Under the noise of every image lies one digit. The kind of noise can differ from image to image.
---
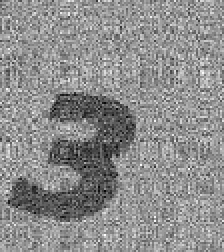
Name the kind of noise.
low rank plus noise
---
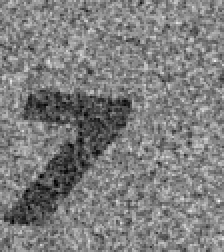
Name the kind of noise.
blotchy
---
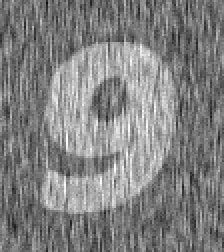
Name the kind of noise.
streaked along the columns
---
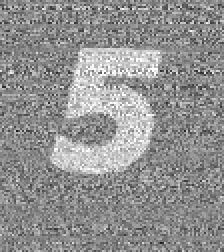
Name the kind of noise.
rows of uneven size
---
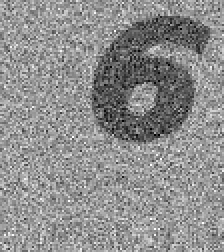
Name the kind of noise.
low rank plus noise
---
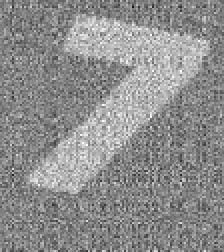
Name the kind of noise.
low rank plus noise
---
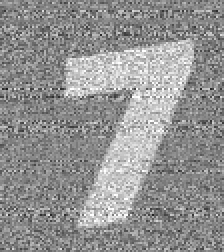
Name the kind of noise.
rows of uneven size
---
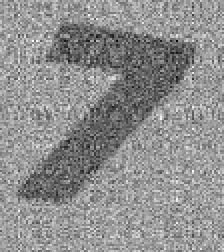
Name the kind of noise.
low rank plus noise
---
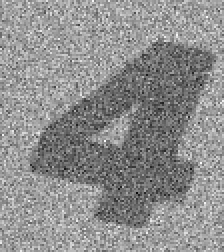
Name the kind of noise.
independent entries
